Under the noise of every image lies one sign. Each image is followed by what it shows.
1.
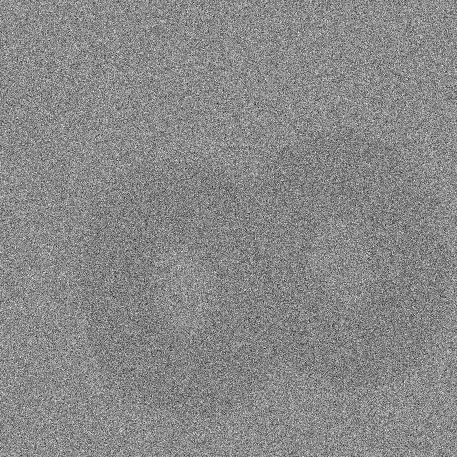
infinity sign
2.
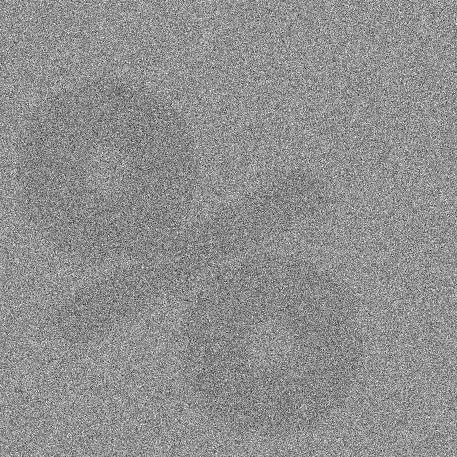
percent sign
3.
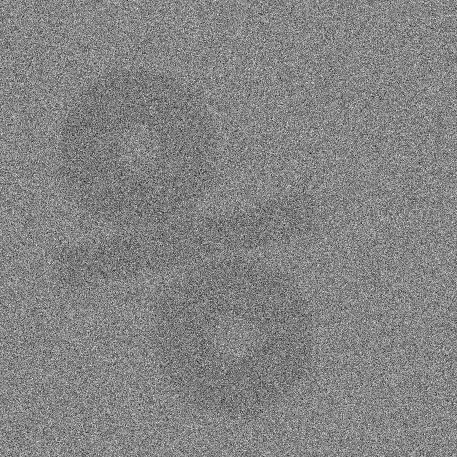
percent sign
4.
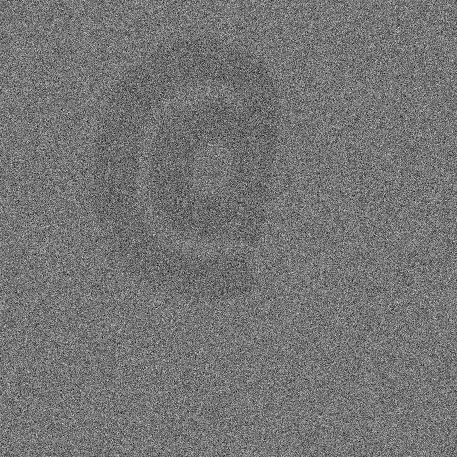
at sign
